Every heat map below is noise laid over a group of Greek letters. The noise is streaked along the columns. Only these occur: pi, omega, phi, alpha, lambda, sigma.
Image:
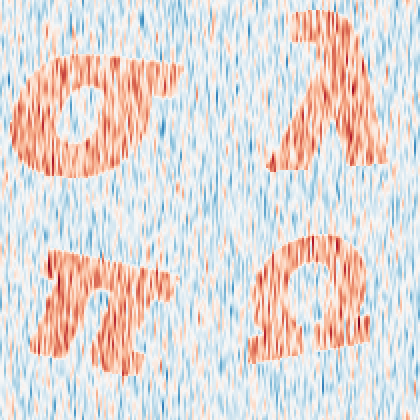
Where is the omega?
bottom right
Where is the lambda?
top right
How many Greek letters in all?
4
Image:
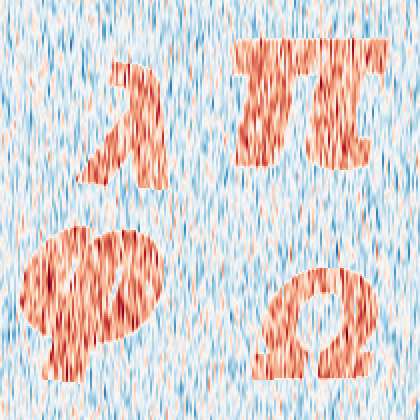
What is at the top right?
pi
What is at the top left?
lambda
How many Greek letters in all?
4
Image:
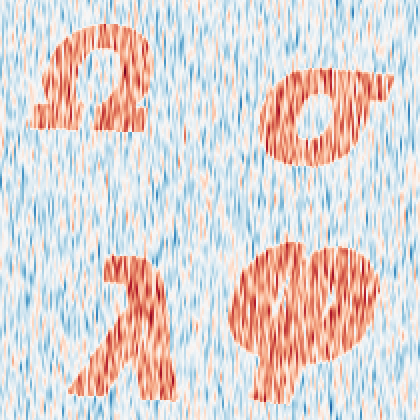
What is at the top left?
omega
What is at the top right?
sigma
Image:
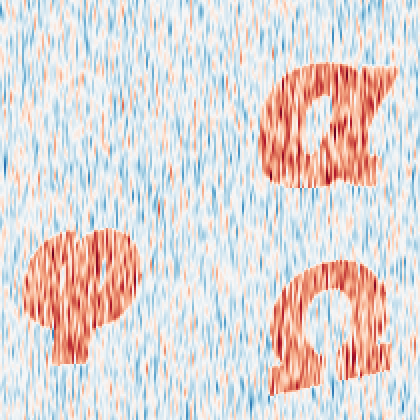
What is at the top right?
alpha
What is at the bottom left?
phi
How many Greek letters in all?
3
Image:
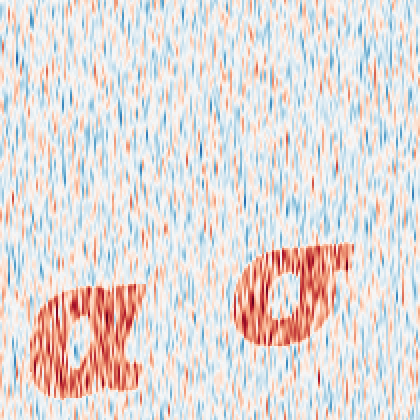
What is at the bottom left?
alpha
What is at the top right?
nothing
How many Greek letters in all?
2
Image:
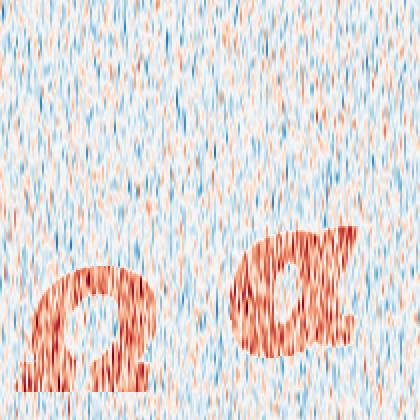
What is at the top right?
nothing
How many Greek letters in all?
2
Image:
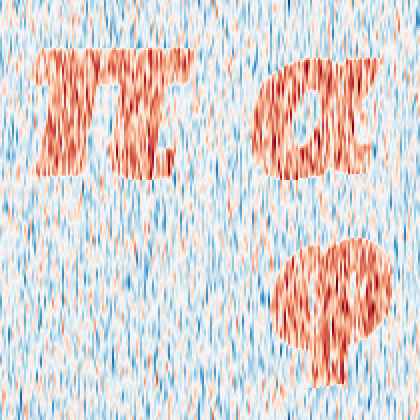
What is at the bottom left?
nothing
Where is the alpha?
top right
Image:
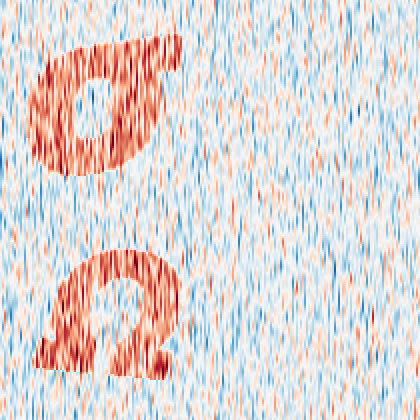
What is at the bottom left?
omega
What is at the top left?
sigma
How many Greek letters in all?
2
